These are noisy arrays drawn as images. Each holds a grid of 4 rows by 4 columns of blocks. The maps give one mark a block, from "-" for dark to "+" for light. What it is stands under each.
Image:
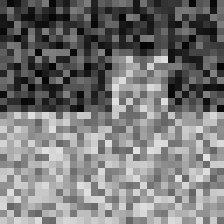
- - - -
- - + -
+ + + +
+ + + +
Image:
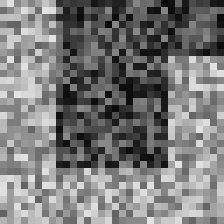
+ - - -
+ - - +
+ - - +
+ + + +
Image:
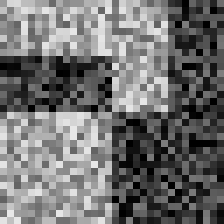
+ + + -
- - + -
+ + - -
+ + - -
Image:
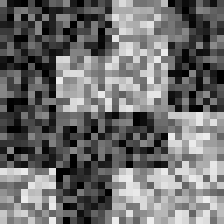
- - + -
- + + -
- - - +
+ - + +
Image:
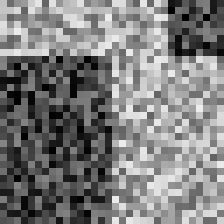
+ + + -
- - + +
- - + +
- - + +
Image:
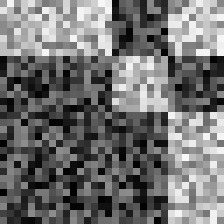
+ + - +
- - + -
- - - +
- - - +
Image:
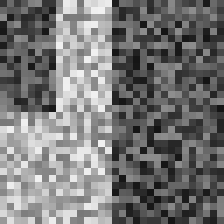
- + - -
- + - -
+ + - -
+ + - -
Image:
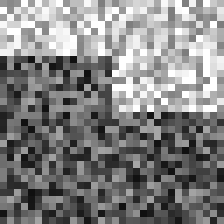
+ + + +
- - + +
- - - -
- - - -
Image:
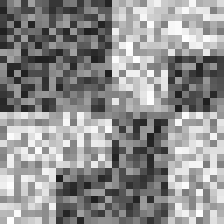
- - + +
- - + -
+ + - +
+ - - +
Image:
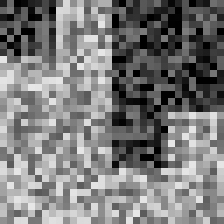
- + - -
+ + - -
+ + - +
+ + + +
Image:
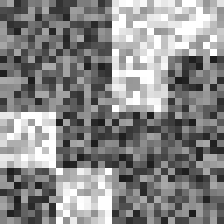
- - + +
- - + -
+ - - -
- + - -
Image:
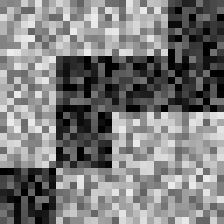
+ + + -
+ - - -
+ - + +
- + + +
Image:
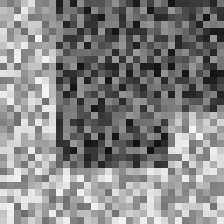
+ - - -
+ - - -
+ - - +
+ + + +
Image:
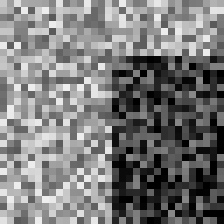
+ + + +
+ + - -
+ + - -
+ + - -
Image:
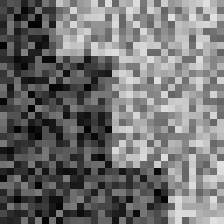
- + + +
- - + +
- - + +
- - - +
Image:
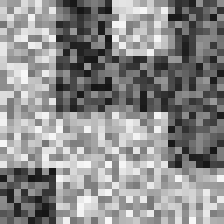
+ - + -
+ - - -
+ + + -
- + + +
